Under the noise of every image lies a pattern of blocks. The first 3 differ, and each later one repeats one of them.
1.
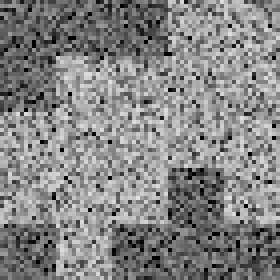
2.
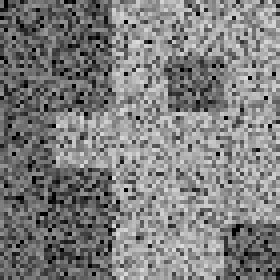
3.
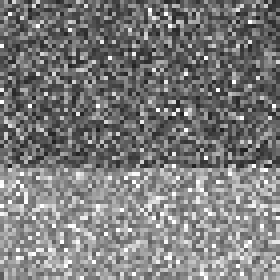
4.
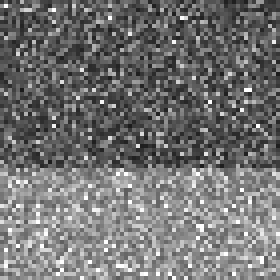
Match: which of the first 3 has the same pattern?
3
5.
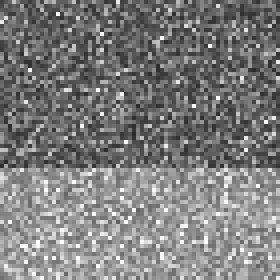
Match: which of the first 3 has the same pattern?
3
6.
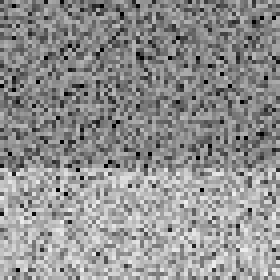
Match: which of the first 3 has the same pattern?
3
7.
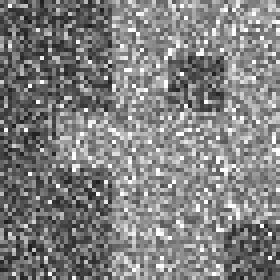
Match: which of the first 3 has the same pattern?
2
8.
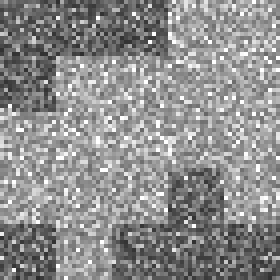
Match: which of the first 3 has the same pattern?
1
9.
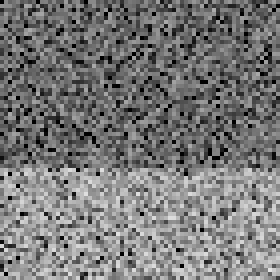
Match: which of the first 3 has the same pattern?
3
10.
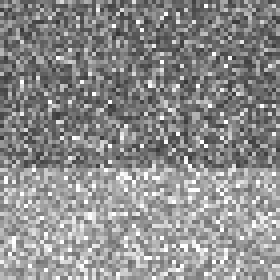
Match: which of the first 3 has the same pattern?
3
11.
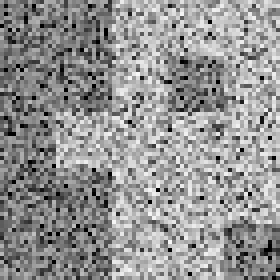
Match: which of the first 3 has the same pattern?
2
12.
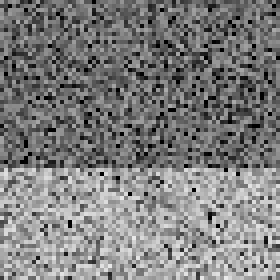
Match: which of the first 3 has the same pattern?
3
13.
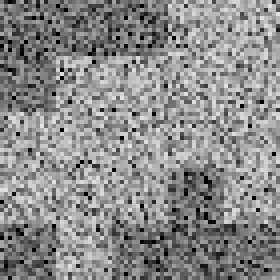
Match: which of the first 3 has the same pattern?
1
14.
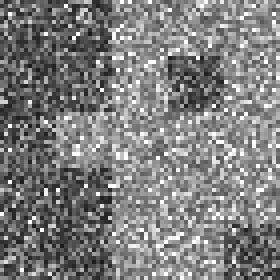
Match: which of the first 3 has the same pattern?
2
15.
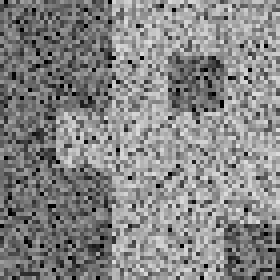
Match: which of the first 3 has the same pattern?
2
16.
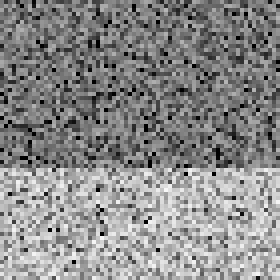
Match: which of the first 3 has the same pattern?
3
